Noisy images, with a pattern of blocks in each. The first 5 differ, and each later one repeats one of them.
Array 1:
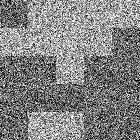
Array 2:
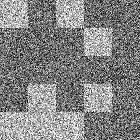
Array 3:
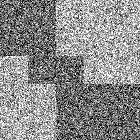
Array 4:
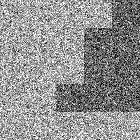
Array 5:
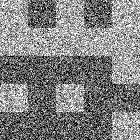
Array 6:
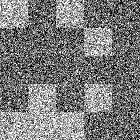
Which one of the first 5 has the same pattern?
2
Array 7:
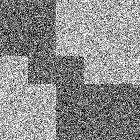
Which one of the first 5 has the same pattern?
3
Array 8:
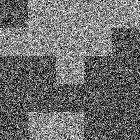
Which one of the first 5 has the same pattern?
1
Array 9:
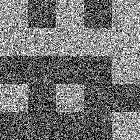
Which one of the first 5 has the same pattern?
5
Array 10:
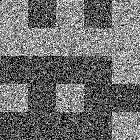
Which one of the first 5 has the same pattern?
5
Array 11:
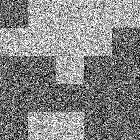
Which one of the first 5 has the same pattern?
1
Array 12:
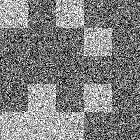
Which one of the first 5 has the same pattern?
2
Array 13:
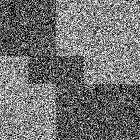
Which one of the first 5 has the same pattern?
3
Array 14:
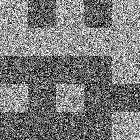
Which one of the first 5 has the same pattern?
5
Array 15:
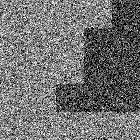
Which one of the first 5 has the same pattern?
4
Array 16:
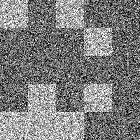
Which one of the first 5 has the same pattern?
2
